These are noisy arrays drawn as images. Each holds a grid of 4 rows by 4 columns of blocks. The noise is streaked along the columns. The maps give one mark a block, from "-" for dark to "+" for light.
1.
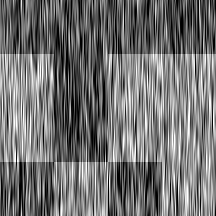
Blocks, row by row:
- - - -
+ - + +
+ - + +
- + - +
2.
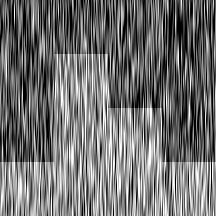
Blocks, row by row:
- - - -
- + - -
- + + -
+ + + +
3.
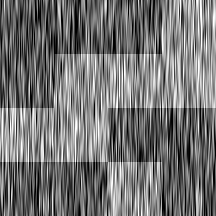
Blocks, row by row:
- - - +
- + + +
+ + - -
- - + -
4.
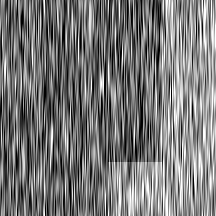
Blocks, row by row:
- - - +
- - - +
- - - +
- - + +
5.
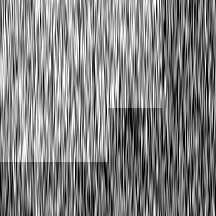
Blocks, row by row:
+ + + -
+ + + -
+ + - -
- - - -
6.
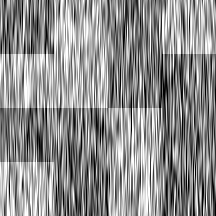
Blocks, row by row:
- + - +
+ + - -
- - + -
+ - + -
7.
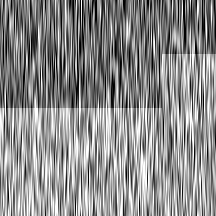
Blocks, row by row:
- - - -
- - - +
+ + + +
+ + + +
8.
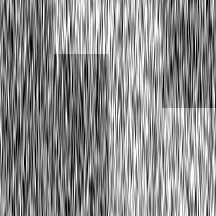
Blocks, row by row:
- + + -
- - + -
- - + +
- - + +
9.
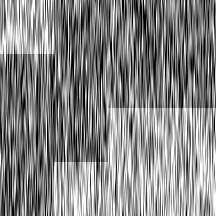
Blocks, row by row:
+ - - -
- - - -
- - + +
- + + +
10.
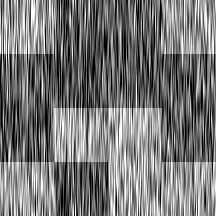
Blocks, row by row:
+ - - +
- - - -
- + + -
+ - + +
